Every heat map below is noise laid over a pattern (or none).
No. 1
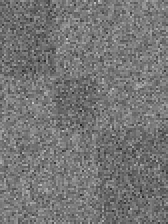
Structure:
blocks along the diagonal
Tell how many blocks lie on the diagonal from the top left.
3
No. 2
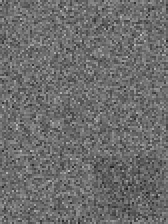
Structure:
one block
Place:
bottom right
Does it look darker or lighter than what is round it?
darker
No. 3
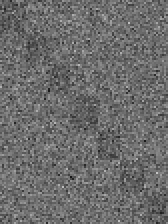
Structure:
blocks along the diagonal
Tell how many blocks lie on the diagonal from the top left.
7
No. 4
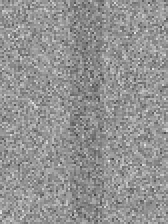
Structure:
one band of columns
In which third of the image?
middle
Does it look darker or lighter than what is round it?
darker
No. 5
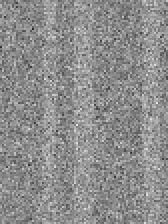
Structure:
bands of columns
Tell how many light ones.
3
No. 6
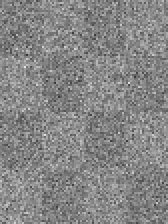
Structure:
a checkerboard
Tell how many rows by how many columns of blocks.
4 by 4
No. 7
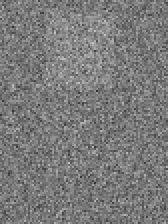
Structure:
one block
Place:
top middle
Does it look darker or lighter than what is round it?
lighter
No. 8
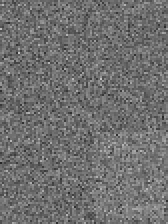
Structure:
one block
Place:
bottom right
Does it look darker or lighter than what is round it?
lighter
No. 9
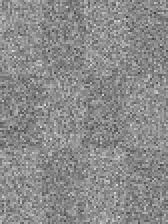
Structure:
a checkerboard
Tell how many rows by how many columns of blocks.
3 by 4
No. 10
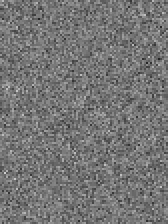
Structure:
only noise
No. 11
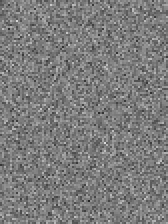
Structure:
only noise
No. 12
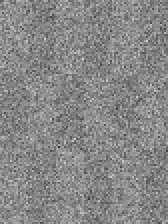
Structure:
a checkerboard
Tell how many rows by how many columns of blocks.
3 by 6
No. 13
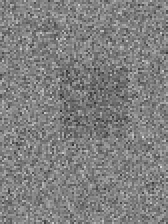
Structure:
one block
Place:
centre
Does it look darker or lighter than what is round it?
darker
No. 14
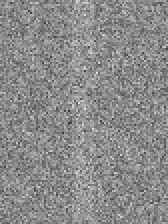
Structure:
one band of columns
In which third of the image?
middle
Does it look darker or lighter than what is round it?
lighter
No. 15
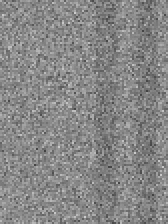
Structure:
bands of columns
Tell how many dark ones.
2
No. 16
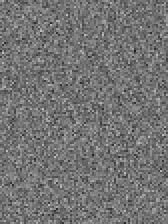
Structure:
only noise
